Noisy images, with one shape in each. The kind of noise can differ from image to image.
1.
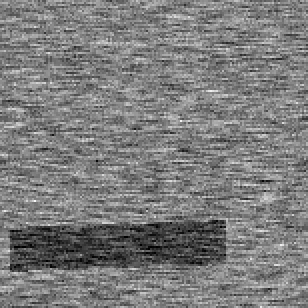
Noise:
streaked along the rows
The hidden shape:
bar
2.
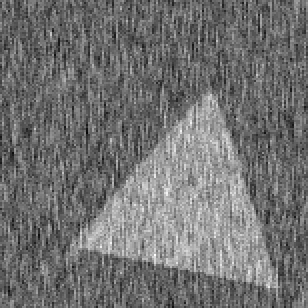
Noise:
streaked along the columns
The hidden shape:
triangle
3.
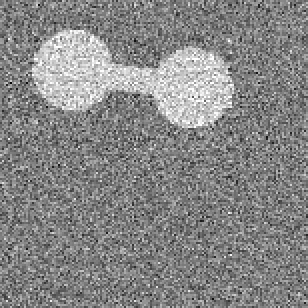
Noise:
low rank plus noise
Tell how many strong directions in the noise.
one
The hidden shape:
dumbbell
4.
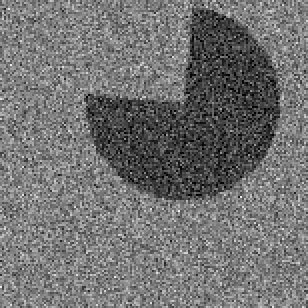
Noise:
independent entries
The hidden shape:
disc with a wedge cut out
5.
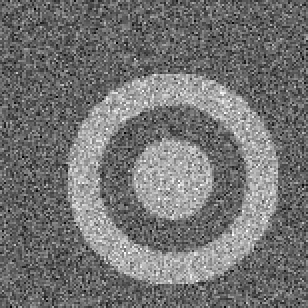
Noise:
independent entries
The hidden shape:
bullseye
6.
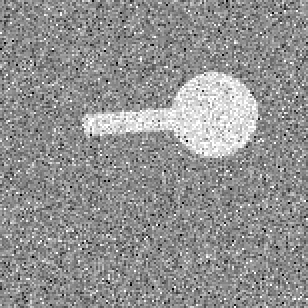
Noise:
heavy tails
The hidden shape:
lollipop
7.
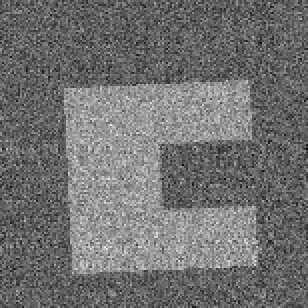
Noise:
low rank plus noise
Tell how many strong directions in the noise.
three or four
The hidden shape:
square with a notch
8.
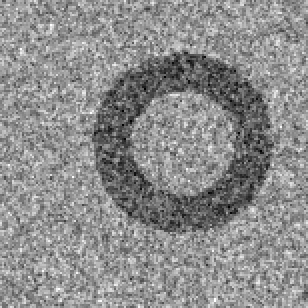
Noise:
blotchy
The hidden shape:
ring
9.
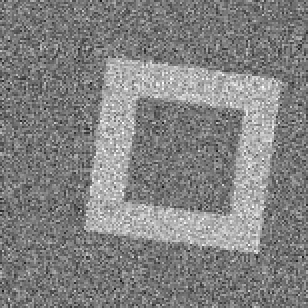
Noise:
low rank plus noise
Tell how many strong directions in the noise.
five to eight
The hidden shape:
square frame
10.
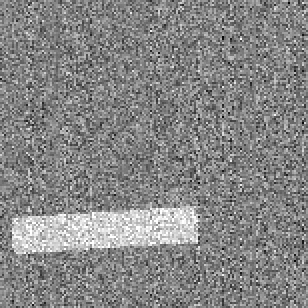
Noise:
columns of uneven size
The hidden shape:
bar
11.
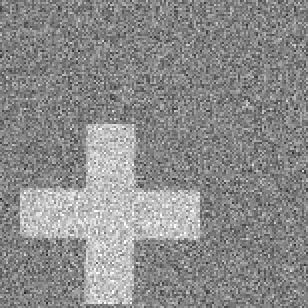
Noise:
low rank plus noise
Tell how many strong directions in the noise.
five to eight
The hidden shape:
cross
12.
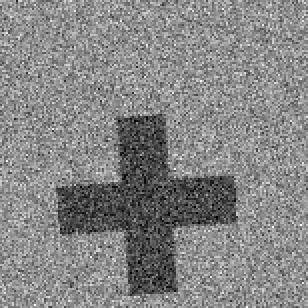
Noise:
independent entries
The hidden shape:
cross
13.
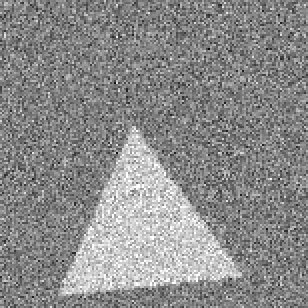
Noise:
low rank plus noise
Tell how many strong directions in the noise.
two
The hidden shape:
triangle
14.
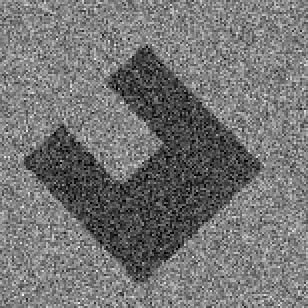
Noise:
independent entries
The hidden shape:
square with a notch
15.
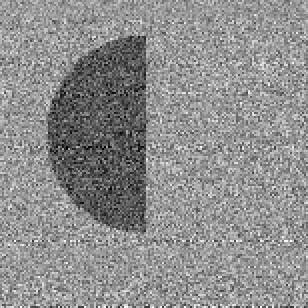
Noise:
rows of uneven size
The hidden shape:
half disc
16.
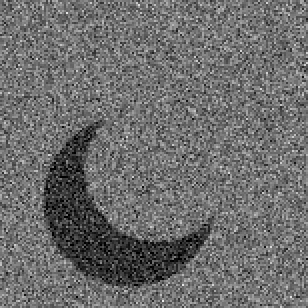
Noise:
independent entries
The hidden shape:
crescent
